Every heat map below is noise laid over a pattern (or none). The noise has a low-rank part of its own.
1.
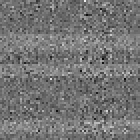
bands of rows
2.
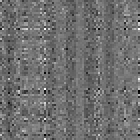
bands of columns
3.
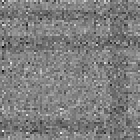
bands of rows crossing bands of columns
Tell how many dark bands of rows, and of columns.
3 and 1
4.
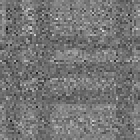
bands of rows crossing bands of columns
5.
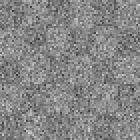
a checkerboard
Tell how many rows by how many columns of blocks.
5 by 6
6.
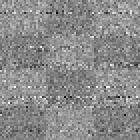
a checkerboard
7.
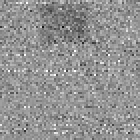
one block
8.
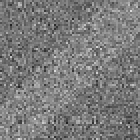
a diagonal band
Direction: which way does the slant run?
bottom left to top right
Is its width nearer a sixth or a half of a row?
a half
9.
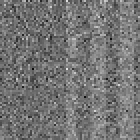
bands of columns
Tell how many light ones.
3
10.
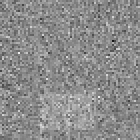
one block
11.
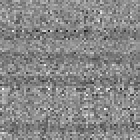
bands of rows
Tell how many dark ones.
4
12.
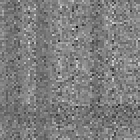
bands of rows crossing bands of columns
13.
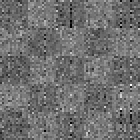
a checkerboard
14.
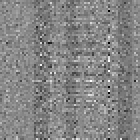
bands of columns
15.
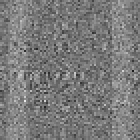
bands of columns
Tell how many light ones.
2
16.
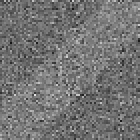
a diagonal band
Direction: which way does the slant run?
bottom left to top right
